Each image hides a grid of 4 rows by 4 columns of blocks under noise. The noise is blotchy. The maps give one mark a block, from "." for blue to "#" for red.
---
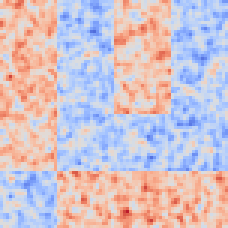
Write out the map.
# . # .
# . # .
# . . .
. # # #
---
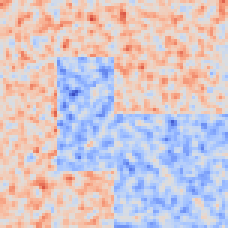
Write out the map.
# # # #
# . # #
# . . .
# # . .
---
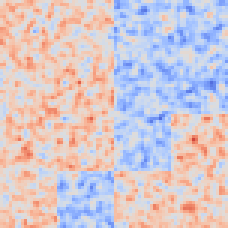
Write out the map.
# # . .
# # . .
# # . #
# . # #
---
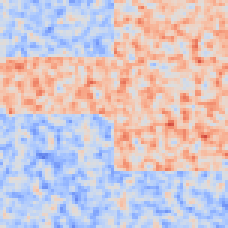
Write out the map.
. . # #
# # # #
. . # #
. . . .
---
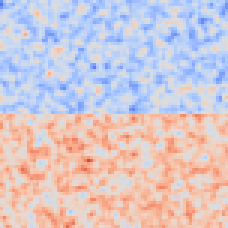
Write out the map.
. . . .
. . . .
# # # #
# # # #
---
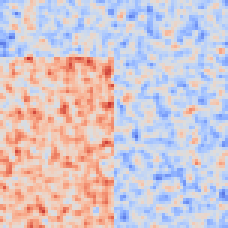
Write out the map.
. . . .
# # . .
# # . .
# # . .
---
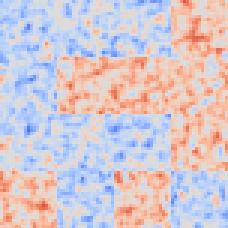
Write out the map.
. . . #
. # # #
. . . #
# . # .
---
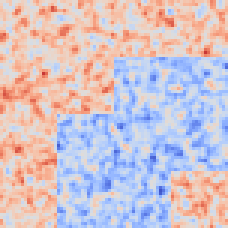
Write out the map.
# # # #
# # . .
# . . .
# . . #
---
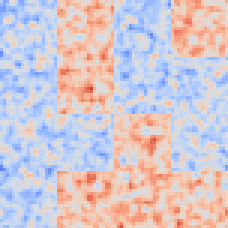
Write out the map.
. # . #
. # . .
. . # .
. # # #
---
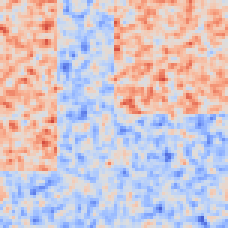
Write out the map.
# . # #
# . # #
# . . .
. . . .
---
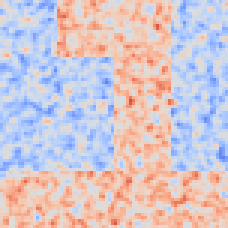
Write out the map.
. # # .
. . # .
. . # .
# # # #
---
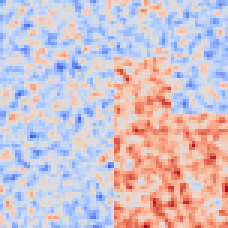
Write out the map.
. . . .
. . # .
. . # #
. . # #
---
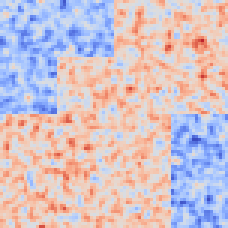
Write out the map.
. . # #
. # # #
# # # .
# # # .
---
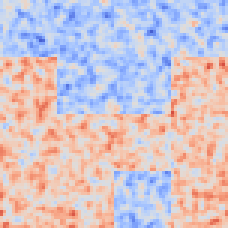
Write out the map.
. . . .
# . . #
# # # #
# # . #
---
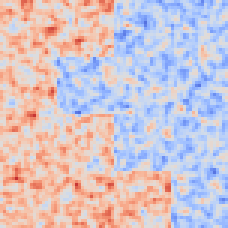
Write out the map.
# # . .
# . . .
# # . .
# # # .
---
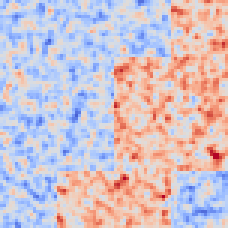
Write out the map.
. . . #
. . # #
. . # #
. # # .
